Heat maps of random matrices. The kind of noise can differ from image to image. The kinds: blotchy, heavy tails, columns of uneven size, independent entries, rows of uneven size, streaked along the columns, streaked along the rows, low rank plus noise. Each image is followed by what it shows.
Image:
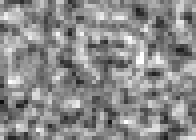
blotchy
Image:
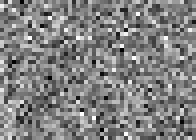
independent entries
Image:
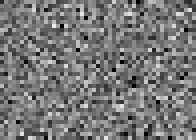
independent entries
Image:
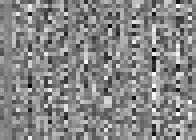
columns of uneven size
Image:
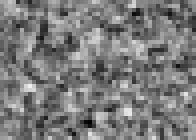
blotchy
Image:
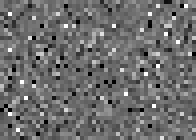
heavy tails
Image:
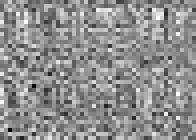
low rank plus noise
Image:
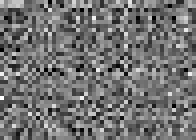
low rank plus noise
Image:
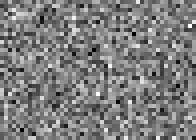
independent entries
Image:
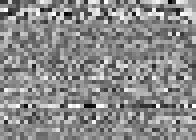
rows of uneven size
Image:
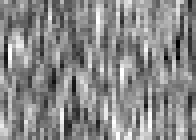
streaked along the columns
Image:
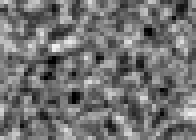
blotchy
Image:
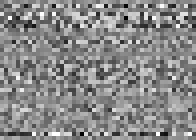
rows of uneven size
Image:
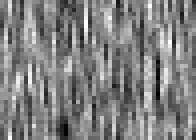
streaked along the columns
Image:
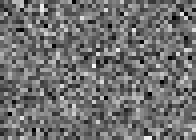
independent entries
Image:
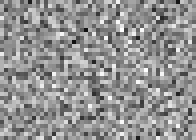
independent entries
